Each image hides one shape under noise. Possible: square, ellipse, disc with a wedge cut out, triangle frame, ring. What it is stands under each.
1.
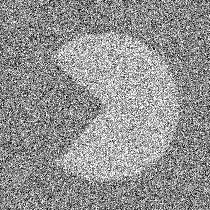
disc with a wedge cut out
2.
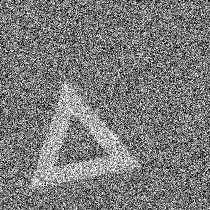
triangle frame
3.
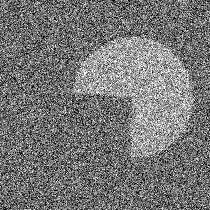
disc with a wedge cut out
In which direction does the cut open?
down and left
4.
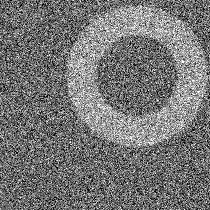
ring
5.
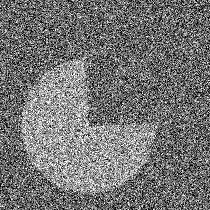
disc with a wedge cut out
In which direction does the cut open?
up and right
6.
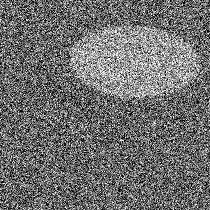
ellipse
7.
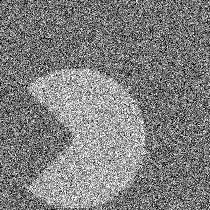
disc with a wedge cut out
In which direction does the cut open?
left
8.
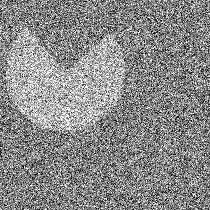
disc with a wedge cut out
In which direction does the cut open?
up
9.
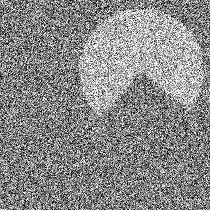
disc with a wedge cut out
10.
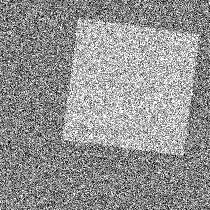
square
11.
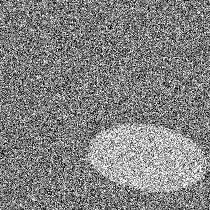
ellipse
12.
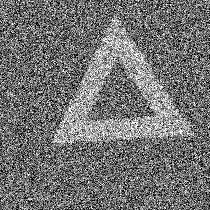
triangle frame
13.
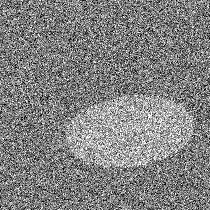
ellipse
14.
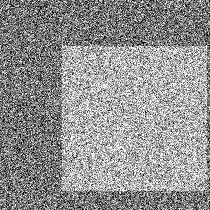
square
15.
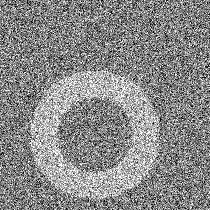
ring
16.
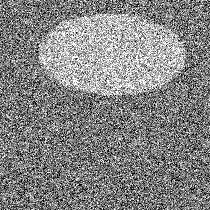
ellipse
